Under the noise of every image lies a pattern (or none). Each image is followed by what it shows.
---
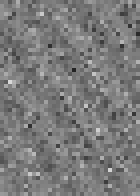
diagonal stripes
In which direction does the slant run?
top left to bottom right
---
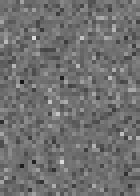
only noise
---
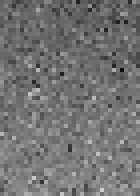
a smooth slope
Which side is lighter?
bottom
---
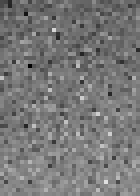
a smooth slope
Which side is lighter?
bottom
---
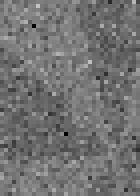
spokes from one point
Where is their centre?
bottom right
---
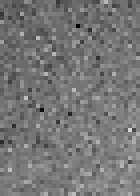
a smooth slope
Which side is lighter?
bottom right
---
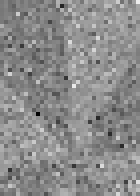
spokes from one point
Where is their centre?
bottom middle
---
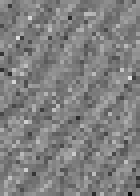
diagonal stripes
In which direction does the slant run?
bottom left to top right
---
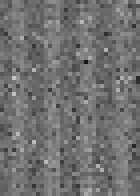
vertical stripes
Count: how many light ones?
4
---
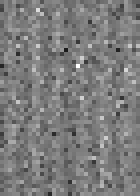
vertical stripes
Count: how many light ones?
6
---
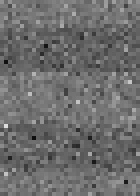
horizontal stripes
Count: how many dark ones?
2
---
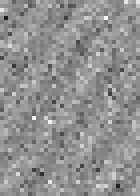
diagonal stripes
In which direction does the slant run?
bottom left to top right
